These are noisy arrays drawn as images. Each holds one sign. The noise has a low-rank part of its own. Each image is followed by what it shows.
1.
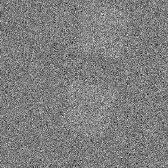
colon
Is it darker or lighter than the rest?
lighter
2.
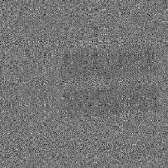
equals sign
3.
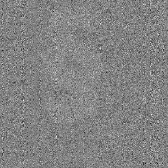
section sign
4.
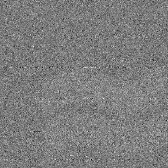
approximately sign
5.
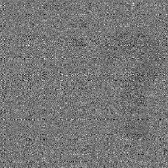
question mark
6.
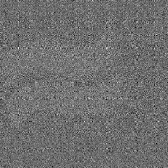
approximately sign
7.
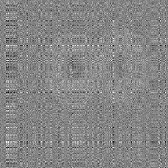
infinity sign
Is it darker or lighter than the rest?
lighter
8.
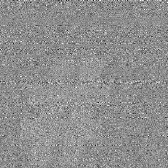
hash sign
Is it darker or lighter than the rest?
lighter
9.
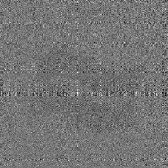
approximately sign
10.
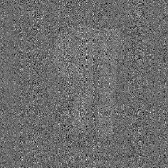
pilcrow
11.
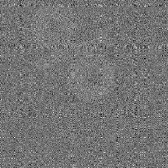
percent sign
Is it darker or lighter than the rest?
lighter
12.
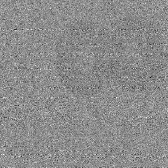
infinity sign
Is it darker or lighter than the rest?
darker
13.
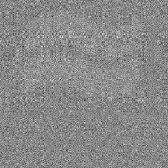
approximately sign
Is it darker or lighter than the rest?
lighter
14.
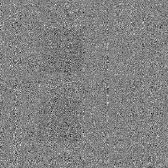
colon
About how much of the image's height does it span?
two thirds
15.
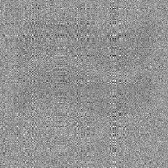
approximately sign
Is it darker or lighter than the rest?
darker
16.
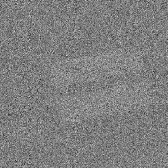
equals sign
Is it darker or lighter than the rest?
lighter
